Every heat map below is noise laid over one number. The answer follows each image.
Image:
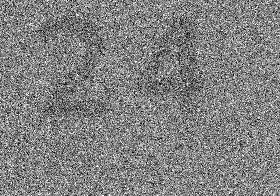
24
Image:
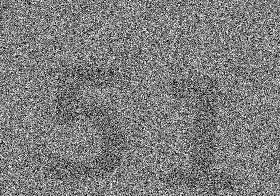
51
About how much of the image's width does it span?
two thirds
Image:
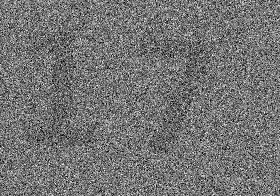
17
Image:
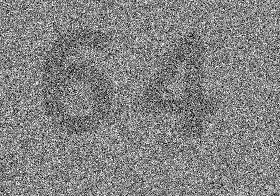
64
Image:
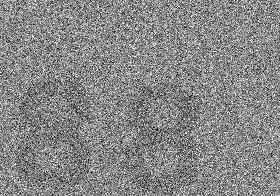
88
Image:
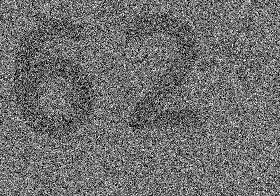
62
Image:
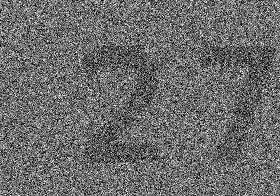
27
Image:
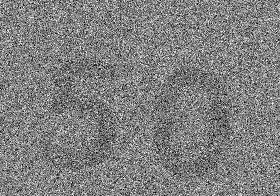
50
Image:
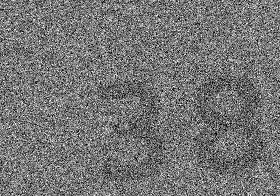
38
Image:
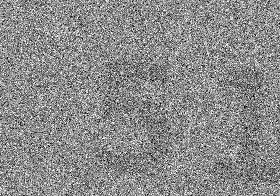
51
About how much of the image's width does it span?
two thirds
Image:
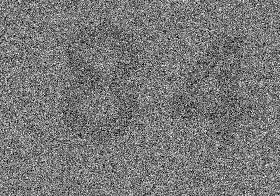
84
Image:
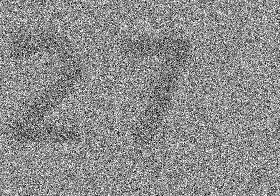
27
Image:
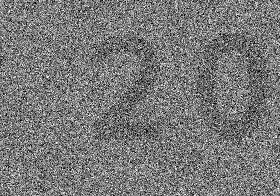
20
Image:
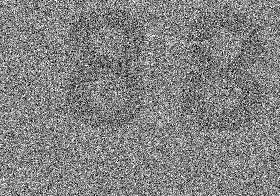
88
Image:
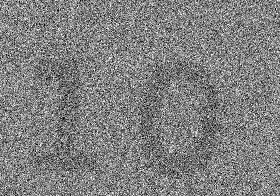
10
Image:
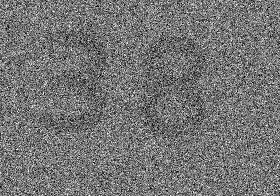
38
